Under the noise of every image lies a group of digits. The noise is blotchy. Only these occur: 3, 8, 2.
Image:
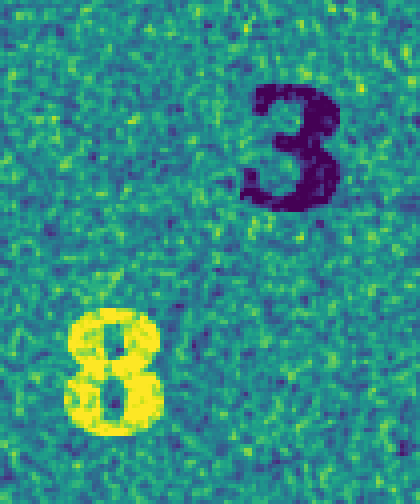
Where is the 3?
top right
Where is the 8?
bottom left
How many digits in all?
2
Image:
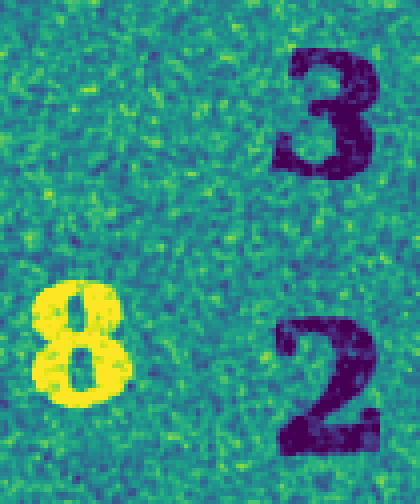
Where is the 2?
bottom right
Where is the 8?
bottom left
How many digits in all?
3
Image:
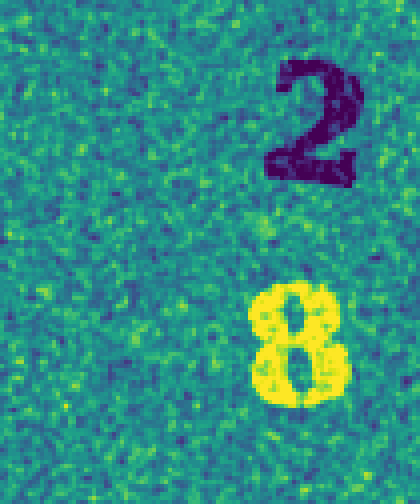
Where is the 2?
top right
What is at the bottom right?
8
